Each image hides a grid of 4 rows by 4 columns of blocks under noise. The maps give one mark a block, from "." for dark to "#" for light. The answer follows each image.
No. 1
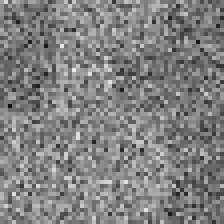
. # # .
. # . .
# # # .
# # # .
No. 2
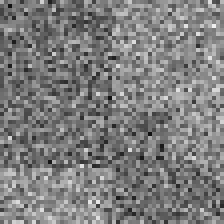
. . # #
. . # #
. . . #
# # . .
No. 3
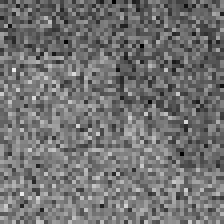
. . . .
# # . .
# # # .
# # # #
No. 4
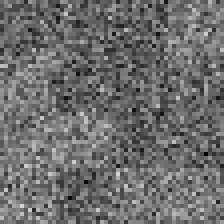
. . . #
# . . .
# # . .
# . # #
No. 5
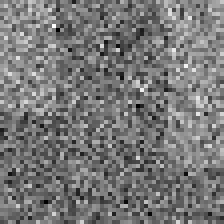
# . . #
# . . #
. . . #
. . . .
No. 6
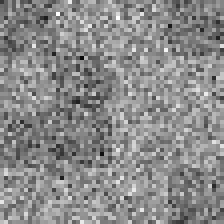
. # # .
# . # #
. . # #
# # # .
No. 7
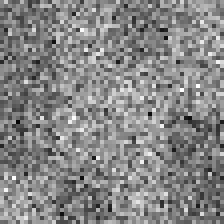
. # . #
. # # #
. # # .
# . # .
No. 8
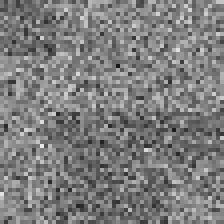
. # # #
# # # #
# . . .
# . . #
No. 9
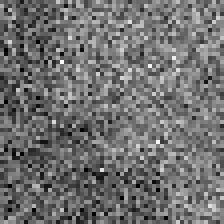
. # # #
. # # #
. . # #
. . . #
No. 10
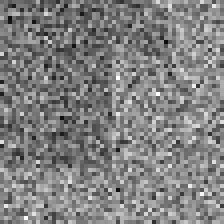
. . . #
. . # #
. . # #
# # # #
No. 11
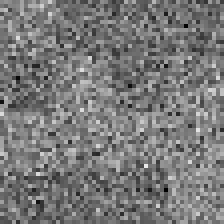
# . . .
. # . #
# # # #
. . . #
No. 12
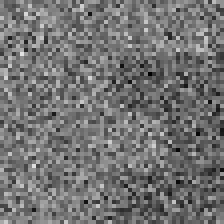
# # # #
# # . .
# # # .
# # . .
